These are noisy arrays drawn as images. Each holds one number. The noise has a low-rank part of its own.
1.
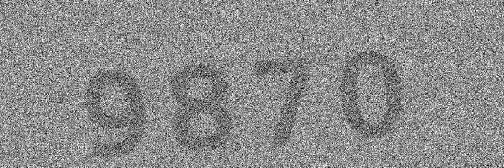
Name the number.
9870
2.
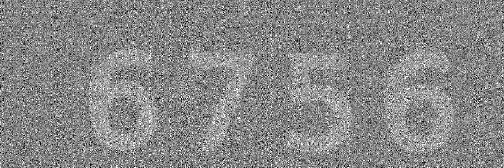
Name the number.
6756
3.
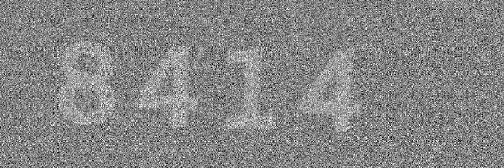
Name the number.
8414
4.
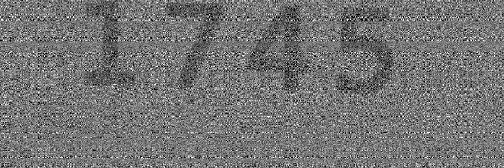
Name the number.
1745
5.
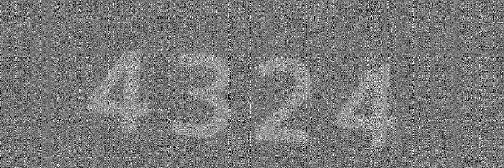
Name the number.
4324
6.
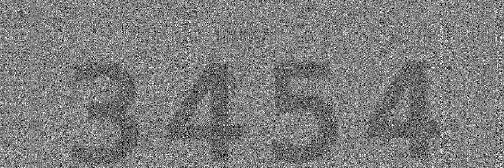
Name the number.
3454
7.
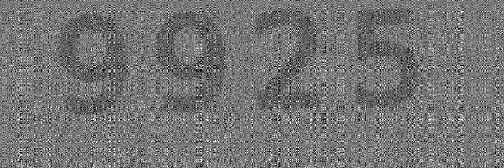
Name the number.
9925
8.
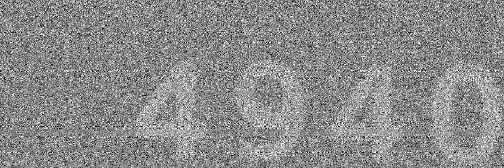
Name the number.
4940
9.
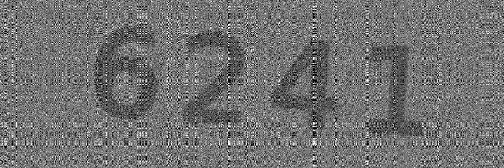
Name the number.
6241
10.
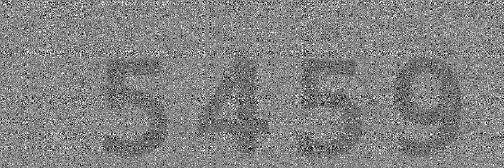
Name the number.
5459
